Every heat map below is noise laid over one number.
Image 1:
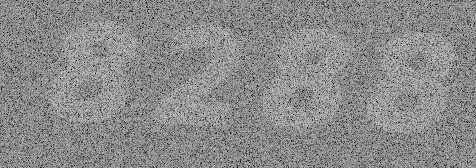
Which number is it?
8288
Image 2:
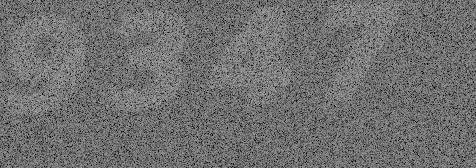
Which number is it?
9347
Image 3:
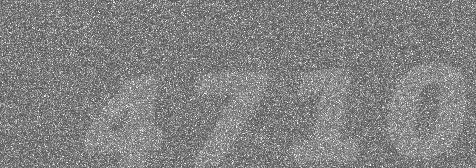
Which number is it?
4710
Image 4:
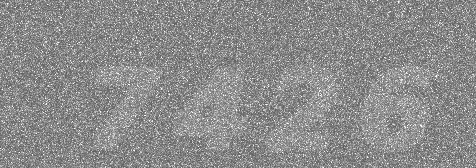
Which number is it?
7426
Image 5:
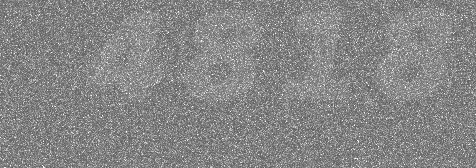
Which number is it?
4818
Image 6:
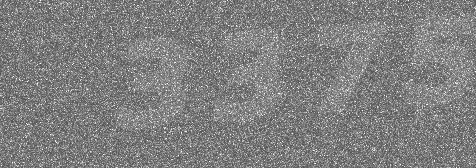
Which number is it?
3375
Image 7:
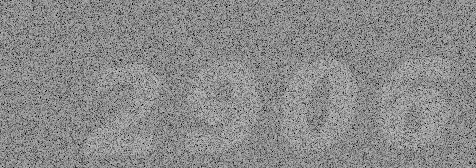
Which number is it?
2906
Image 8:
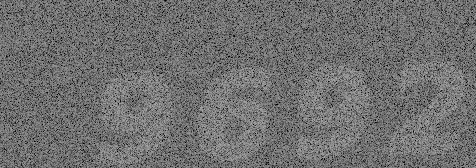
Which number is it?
9692
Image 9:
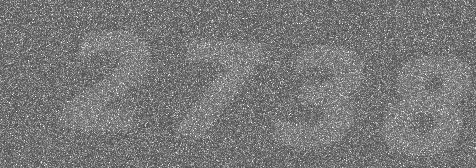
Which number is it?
2738
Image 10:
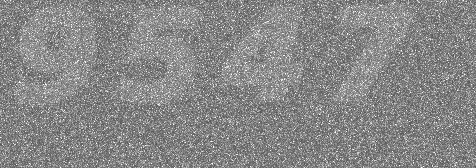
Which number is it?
9547
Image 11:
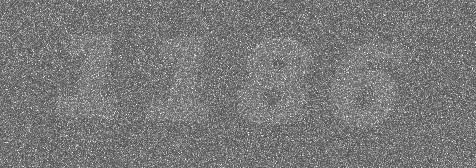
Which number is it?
1186
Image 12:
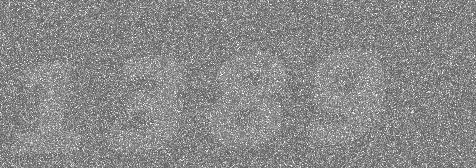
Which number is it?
1389
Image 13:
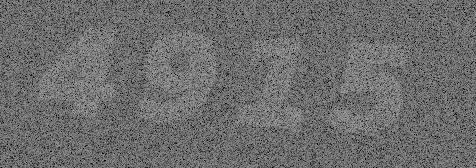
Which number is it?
4915
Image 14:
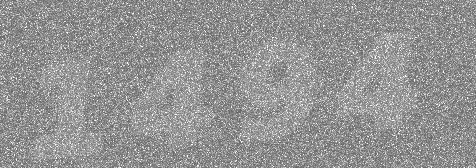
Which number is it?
1494
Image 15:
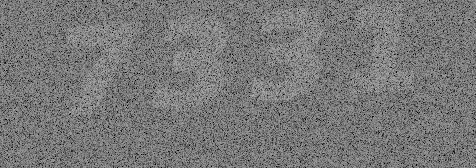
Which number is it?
7331
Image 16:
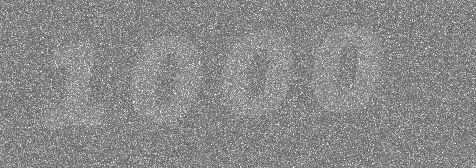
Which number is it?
1000
